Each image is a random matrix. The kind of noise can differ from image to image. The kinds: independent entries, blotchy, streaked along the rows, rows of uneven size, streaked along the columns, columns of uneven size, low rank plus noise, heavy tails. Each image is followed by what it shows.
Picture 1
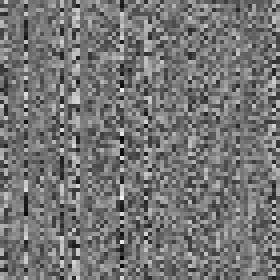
columns of uneven size
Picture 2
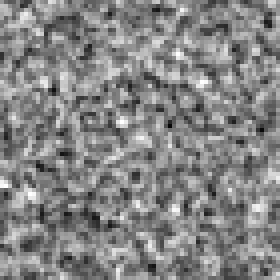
blotchy
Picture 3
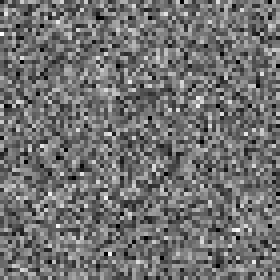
independent entries
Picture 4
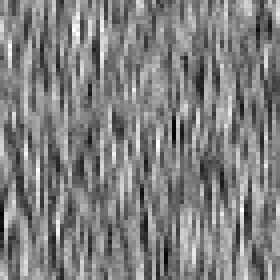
streaked along the columns
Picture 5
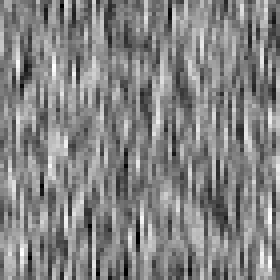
streaked along the columns
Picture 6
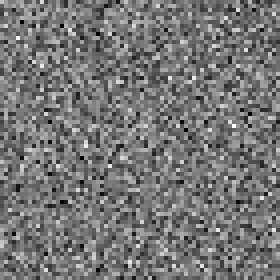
independent entries
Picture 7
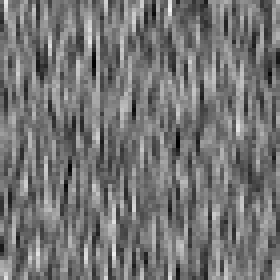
streaked along the columns
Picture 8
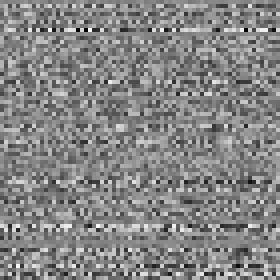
rows of uneven size
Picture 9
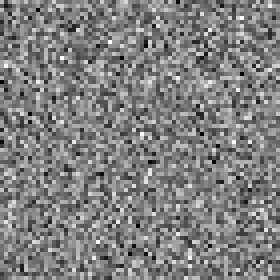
independent entries
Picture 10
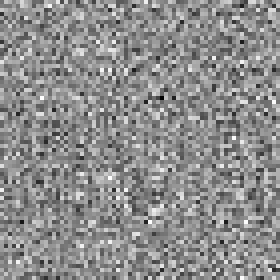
low rank plus noise
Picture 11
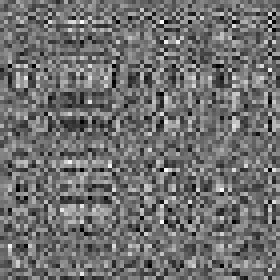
low rank plus noise
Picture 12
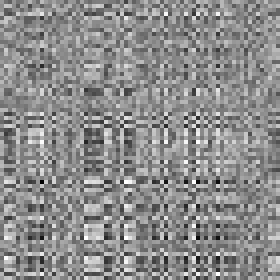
low rank plus noise
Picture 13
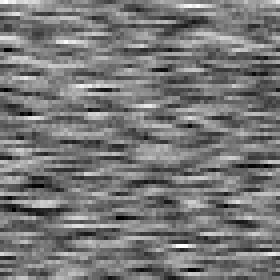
streaked along the rows
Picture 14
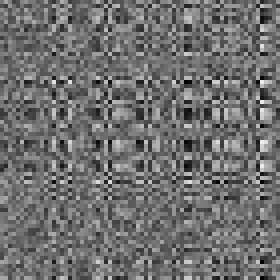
low rank plus noise
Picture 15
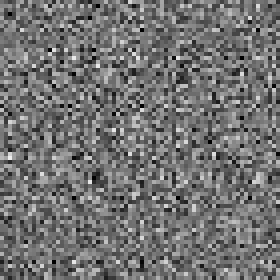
low rank plus noise
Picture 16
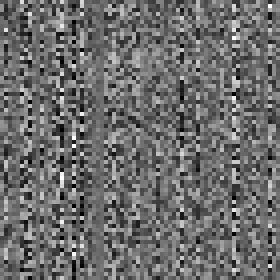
columns of uneven size
